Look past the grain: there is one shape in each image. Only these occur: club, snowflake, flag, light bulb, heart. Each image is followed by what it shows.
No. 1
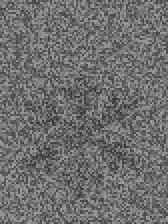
dark snowflake
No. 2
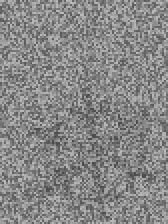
dark snowflake
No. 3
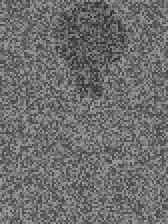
dark light bulb, top middle
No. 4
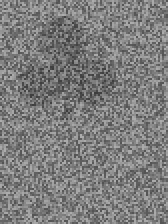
dark club
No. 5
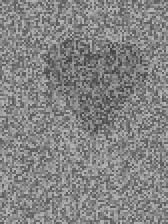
dark heart
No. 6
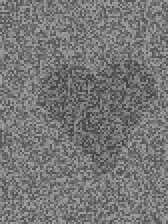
dark heart
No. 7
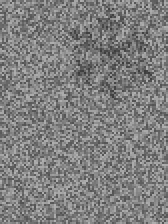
dark snowflake
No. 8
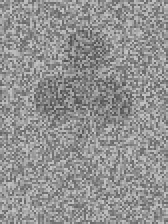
dark club
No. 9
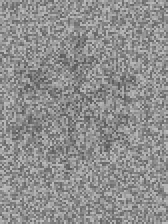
dark snowflake
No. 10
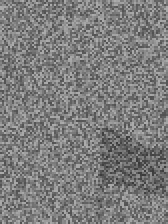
dark flag, bottom right
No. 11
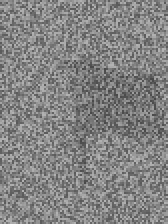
dark flag
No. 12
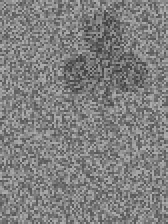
dark club
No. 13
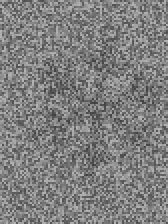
dark snowflake
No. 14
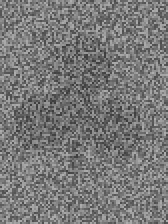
dark club
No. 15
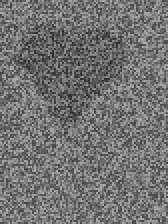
dark heart
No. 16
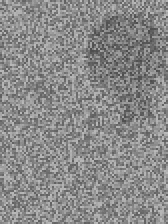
dark light bulb
